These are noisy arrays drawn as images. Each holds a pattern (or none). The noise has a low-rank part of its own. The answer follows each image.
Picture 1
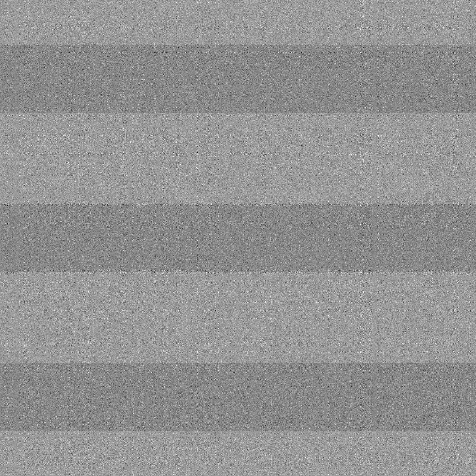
horizontal stripes
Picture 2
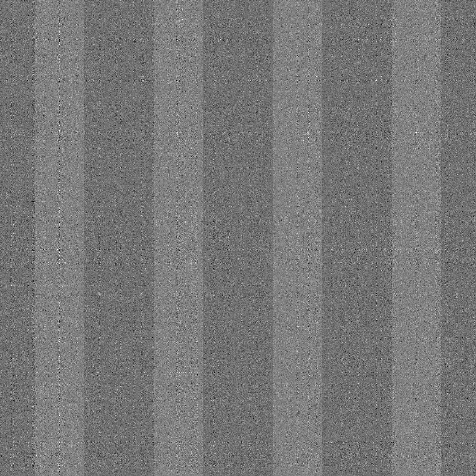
vertical stripes
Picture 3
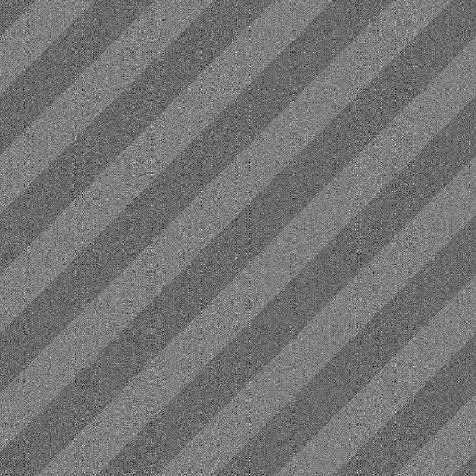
diagonal stripes
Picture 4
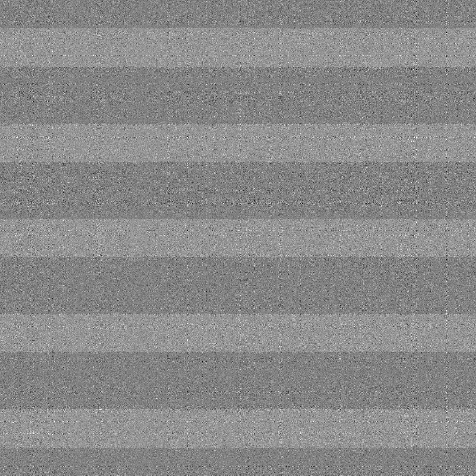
horizontal stripes
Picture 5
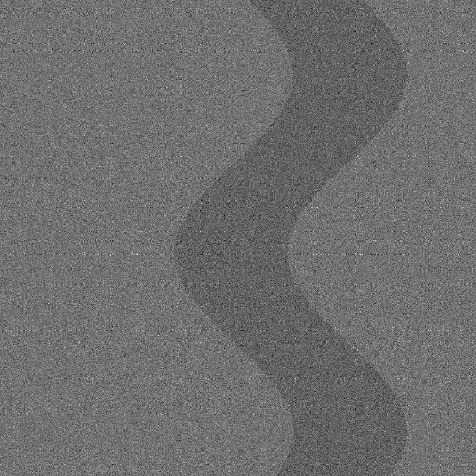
a wavy band
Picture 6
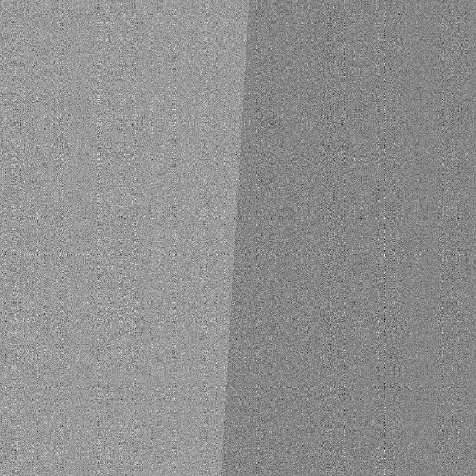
a sharp edge
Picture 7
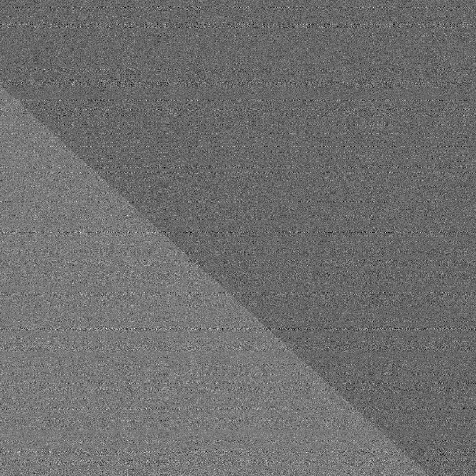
a sharp edge
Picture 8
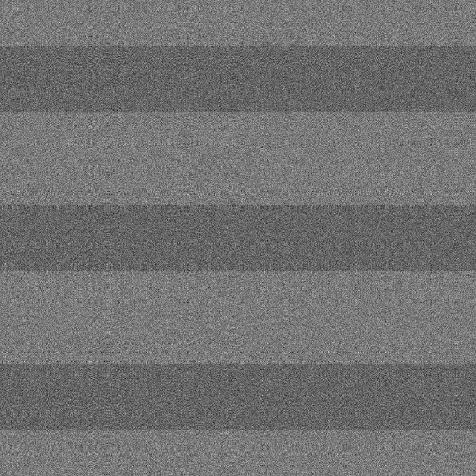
horizontal stripes
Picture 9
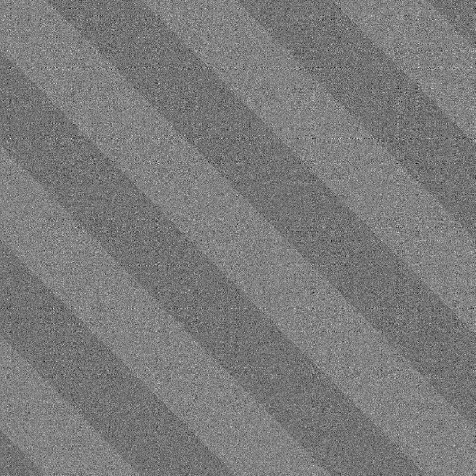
diagonal stripes
